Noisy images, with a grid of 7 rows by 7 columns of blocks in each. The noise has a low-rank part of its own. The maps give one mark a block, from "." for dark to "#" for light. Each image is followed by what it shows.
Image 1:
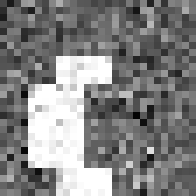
. . . . . . .
. . . . . . .
. . # # . . .
. # # . . . .
. # # . . . .
. # # . . . .
. . # # . . .
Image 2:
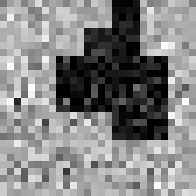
# # # # . # #
# # # . . # #
# # . . . . #
# # . . . . #
# # # # . . #
# # # # # # #
# # # # # # #
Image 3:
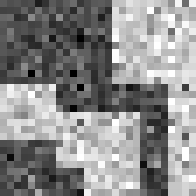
. . . . # # #
. . . . # # #
. . . . # # #
# # . . . . #
# # # # # . #
. . # # # . #
. . . # # . #
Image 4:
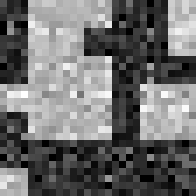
. # # # . . #
. # # . . . #
. # # # . . .
# # # # . # #
. # # # . # #
. . . . . . .
# . . . . . .
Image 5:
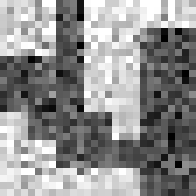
# # . # # # #
# # . # # . .
. . . # # . .
. . . # # . .
# . . . # . .
# # . . . . .
# # # # # . .
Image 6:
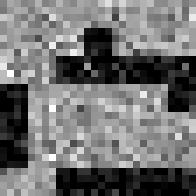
# # # # # # #
# # # . # # #
# # . . . . .
. # # # # # .
. # # # # # #
. # # # # # #
# # . . . . .
